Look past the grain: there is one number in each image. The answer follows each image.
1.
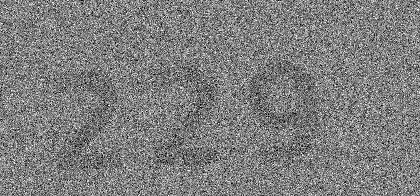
229
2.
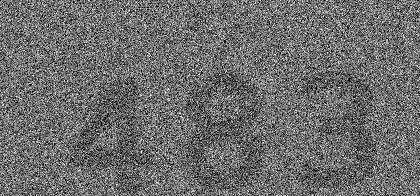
483
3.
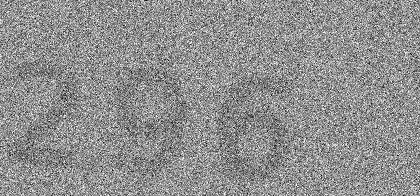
296
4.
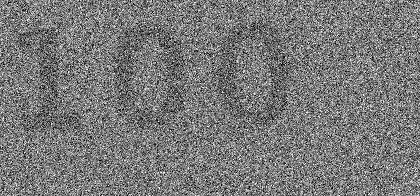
100
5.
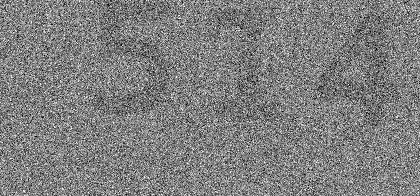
514
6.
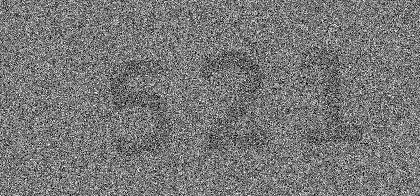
521
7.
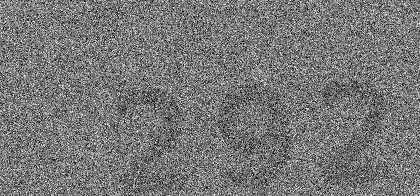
292
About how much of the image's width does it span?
two thirds
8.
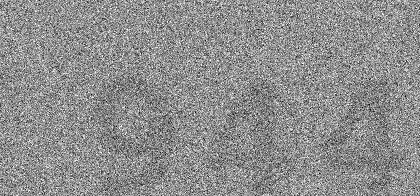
944
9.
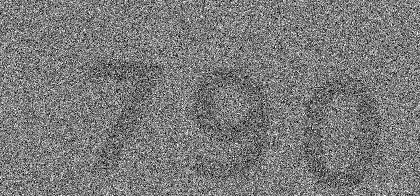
790
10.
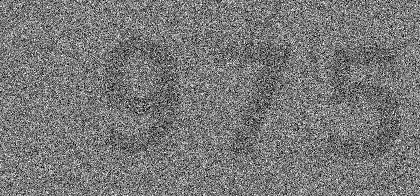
975
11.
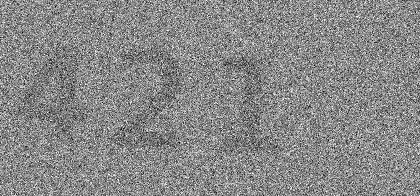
421
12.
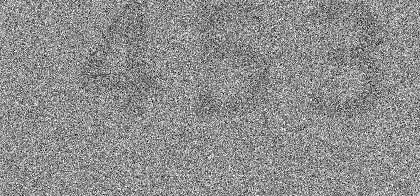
453
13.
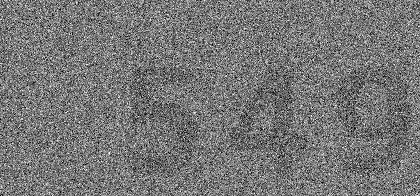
549
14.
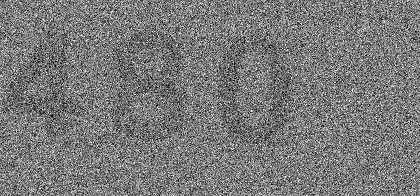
480
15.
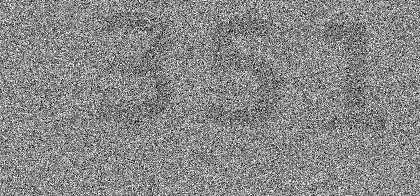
351
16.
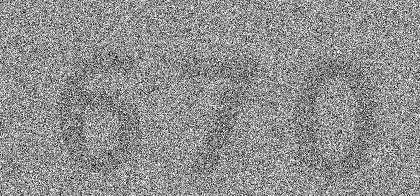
670
